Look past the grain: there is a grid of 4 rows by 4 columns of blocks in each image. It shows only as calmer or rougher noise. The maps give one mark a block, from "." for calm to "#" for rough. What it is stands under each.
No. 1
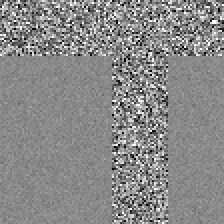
####
..#.
..#.
..#.
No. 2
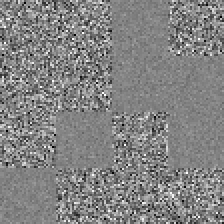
##.#
##..
#.#.
.###
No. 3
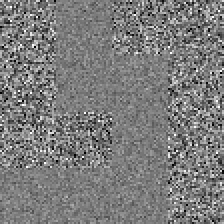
#.##
#..#
##.#
...#
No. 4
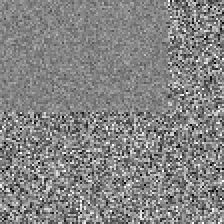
...#
...#
####
####
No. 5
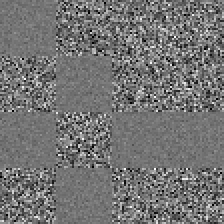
.###
#.##
.#..
#.##
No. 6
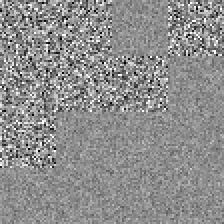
##.#
###.
#...
....
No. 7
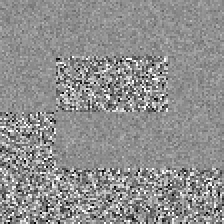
....
.##.
#...
####
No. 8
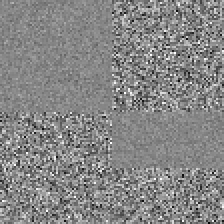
..##
..##
##..
####
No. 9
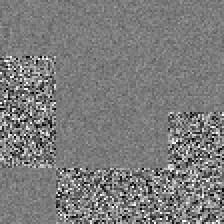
....
#...
#..#
.###
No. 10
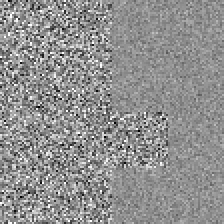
##..
##..
###.
##..
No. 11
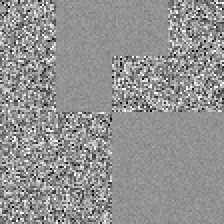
#..#
#.##
##..
##..
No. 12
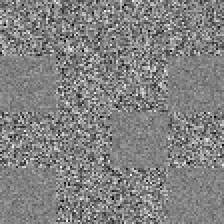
####
.##.
##.#
.##.
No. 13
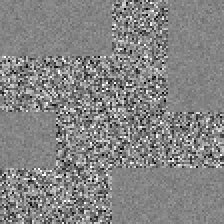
..#.
###.
.###
##..
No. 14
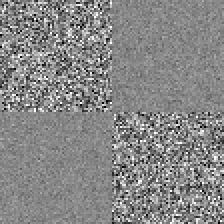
##..
##..
..##
..##
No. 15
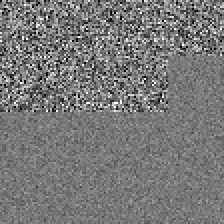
####
###.
....
....
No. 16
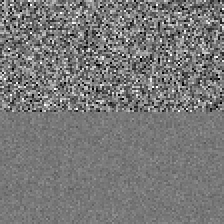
####
####
....
....
